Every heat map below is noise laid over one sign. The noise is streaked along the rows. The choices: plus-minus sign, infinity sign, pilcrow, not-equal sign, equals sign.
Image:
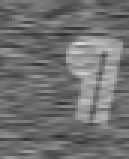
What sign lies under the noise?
pilcrow
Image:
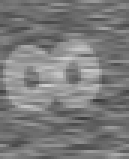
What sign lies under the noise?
infinity sign
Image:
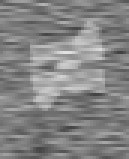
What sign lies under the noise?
not-equal sign
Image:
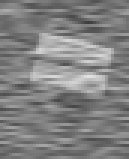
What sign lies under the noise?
equals sign
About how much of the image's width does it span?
two thirds
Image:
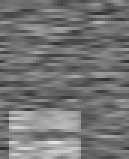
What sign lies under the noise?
equals sign
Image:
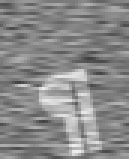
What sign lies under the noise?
pilcrow
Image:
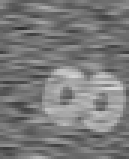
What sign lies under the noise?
infinity sign
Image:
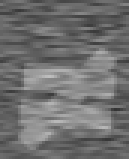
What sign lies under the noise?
not-equal sign
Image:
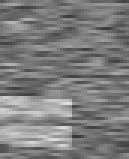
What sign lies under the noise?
equals sign
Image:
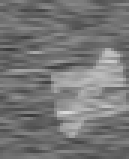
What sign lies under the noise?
not-equal sign
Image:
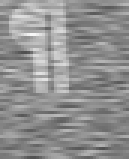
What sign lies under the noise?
pilcrow
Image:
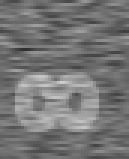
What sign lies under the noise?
infinity sign
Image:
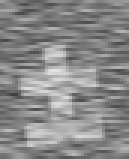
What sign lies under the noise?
plus-minus sign
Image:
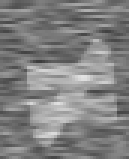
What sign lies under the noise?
not-equal sign
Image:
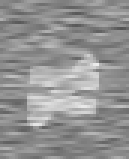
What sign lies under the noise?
not-equal sign
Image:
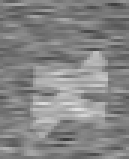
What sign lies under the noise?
not-equal sign
